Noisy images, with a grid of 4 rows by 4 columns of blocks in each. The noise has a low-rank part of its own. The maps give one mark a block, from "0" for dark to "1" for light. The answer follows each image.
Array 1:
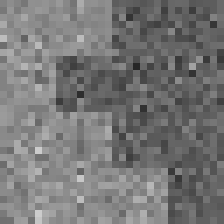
1 1 0 0
1 0 0 0
1 1 0 0
1 1 1 0
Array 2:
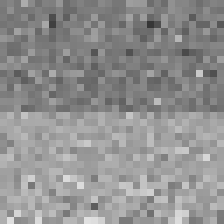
0 0 0 0
0 0 0 0
1 1 1 1
1 1 1 1
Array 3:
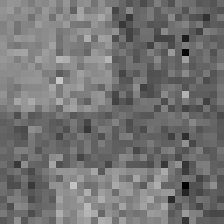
1 1 0 0
1 1 0 0
0 0 0 0
0 1 1 0
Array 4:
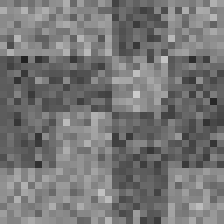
1 1 0 1
0 0 1 0
0 1 0 0
1 1 0 1
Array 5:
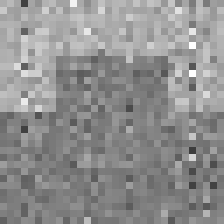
1 1 1 1
1 0 0 1
0 0 0 0
0 0 0 0
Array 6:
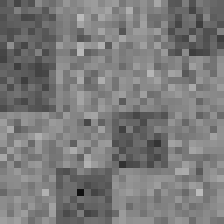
0 1 1 0
0 1 1 1
1 1 0 1
1 0 1 1
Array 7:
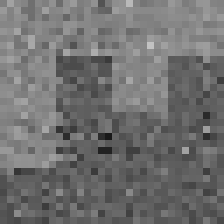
1 1 1 1
1 0 1 0
1 0 0 0
0 0 0 0
